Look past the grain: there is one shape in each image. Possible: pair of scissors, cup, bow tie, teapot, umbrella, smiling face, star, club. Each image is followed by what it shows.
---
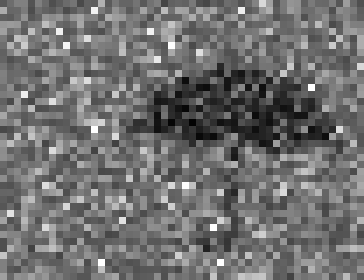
umbrella
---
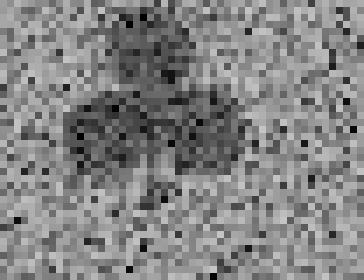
club
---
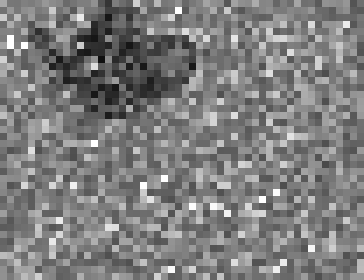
teapot
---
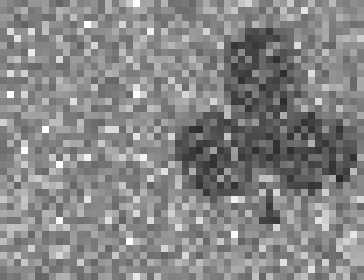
club
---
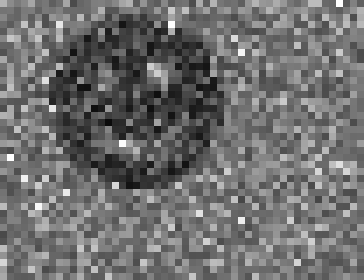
smiling face
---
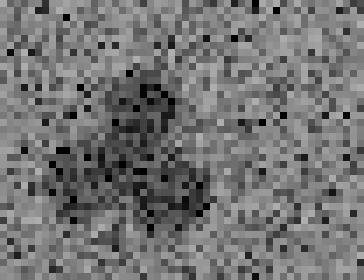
club
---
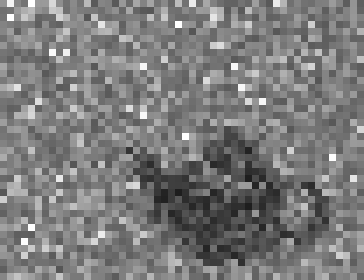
teapot
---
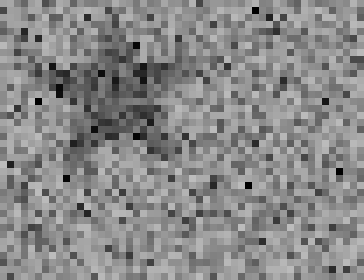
star
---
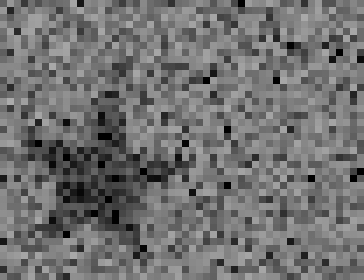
star
